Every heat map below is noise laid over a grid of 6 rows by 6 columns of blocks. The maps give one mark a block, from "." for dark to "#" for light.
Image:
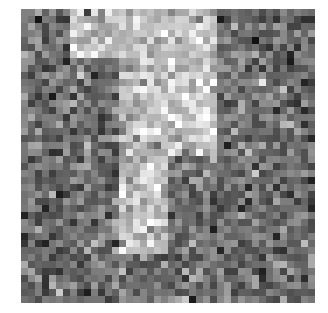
. # # # . .
. . # # . .
. . # # . .
. . # . . .
. . # . . .
. . . . . .
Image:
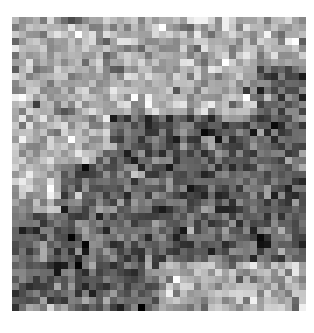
# # # # # #
# # # # # .
# # . . . .
# . . . . .
. . . . . .
. . . # # #
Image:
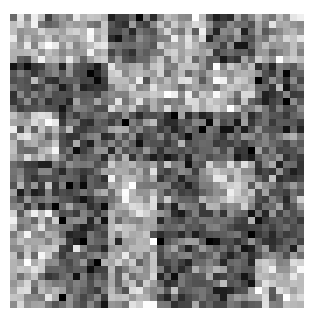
# # . # . #
. . # # # .
# . . . . .
. . # . # .
# . # . . .
# . # . . #
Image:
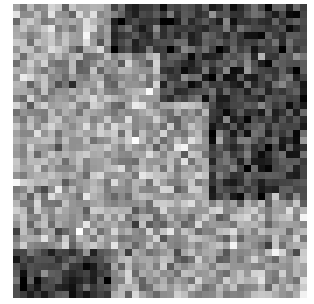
# # . . . .
# # # . . .
# # # # . .
# # # # . .
# # # # # #
. . # # # #
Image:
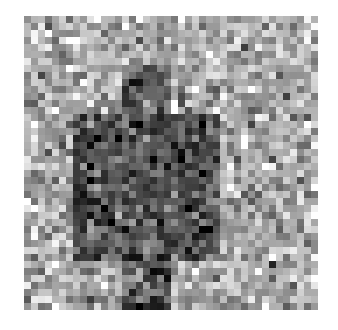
# # # # # #
# # . # # #
# . . . # #
# . . . # #
# . . . # #
# # . # # #
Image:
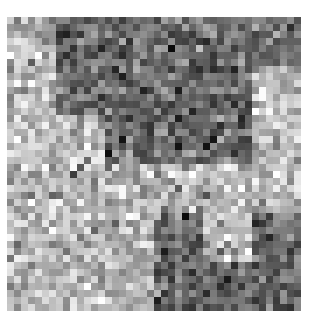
# . . . . .
# . . . . #
# # . . . #
# # # # # #
# # # . # .
# # # . . .
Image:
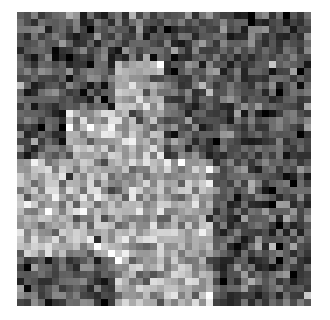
. . . . . .
. . # . . .
. # # . . .
# # # # . .
# # # # . .
. . # # . .
